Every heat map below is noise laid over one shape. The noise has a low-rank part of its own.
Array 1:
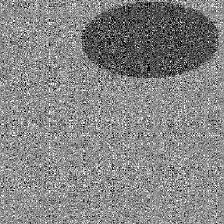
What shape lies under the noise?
ellipse
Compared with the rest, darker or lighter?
darker
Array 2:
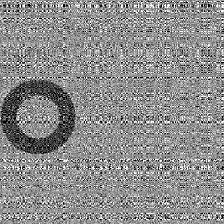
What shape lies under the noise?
ring
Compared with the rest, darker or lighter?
darker
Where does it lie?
middle left
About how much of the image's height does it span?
a third
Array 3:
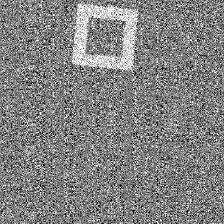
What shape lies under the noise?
square frame
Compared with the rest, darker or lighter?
lighter
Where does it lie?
top middle
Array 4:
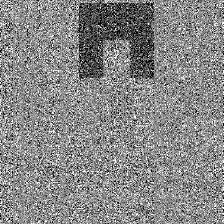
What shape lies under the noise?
square with a notch
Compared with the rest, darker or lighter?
darker
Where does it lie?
top middle
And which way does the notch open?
down
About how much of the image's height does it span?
a third
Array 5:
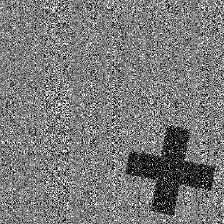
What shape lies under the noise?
cross
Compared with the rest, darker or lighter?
darker
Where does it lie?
bottom right
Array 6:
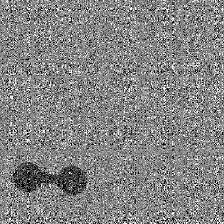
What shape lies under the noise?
dumbbell
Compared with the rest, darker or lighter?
darker
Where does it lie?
bottom left
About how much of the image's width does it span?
a third
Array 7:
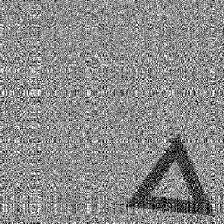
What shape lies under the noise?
triangle frame
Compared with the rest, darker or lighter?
darker
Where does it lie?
bottom right
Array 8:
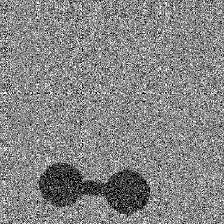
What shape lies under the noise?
dumbbell
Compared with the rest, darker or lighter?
darker
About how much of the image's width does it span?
half
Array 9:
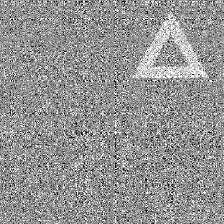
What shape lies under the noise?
triangle frame
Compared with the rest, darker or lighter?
lighter
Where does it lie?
top right
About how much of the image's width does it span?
a third
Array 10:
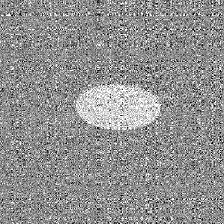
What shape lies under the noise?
ellipse
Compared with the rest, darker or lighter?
lighter
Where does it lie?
centre
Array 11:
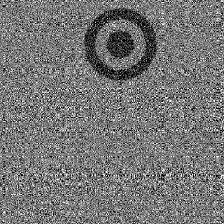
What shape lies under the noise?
bullseye
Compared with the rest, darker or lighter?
darker
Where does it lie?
top middle
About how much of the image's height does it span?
a third
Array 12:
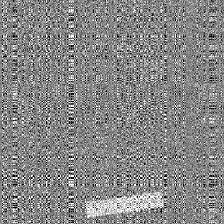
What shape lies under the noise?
bar
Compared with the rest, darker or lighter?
lighter
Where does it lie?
bottom middle
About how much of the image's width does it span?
a third
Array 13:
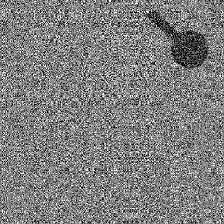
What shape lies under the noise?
lollipop
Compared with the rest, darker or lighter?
darker
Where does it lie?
top right
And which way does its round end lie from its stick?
down and right
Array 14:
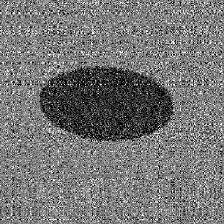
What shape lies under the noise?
ellipse
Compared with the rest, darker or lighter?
darker
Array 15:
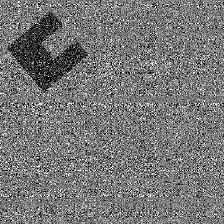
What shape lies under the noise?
square with a notch
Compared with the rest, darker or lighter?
darker
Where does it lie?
top left
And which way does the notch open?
up and right
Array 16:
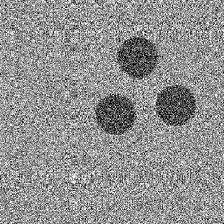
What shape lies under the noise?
three dots
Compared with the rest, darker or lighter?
darker
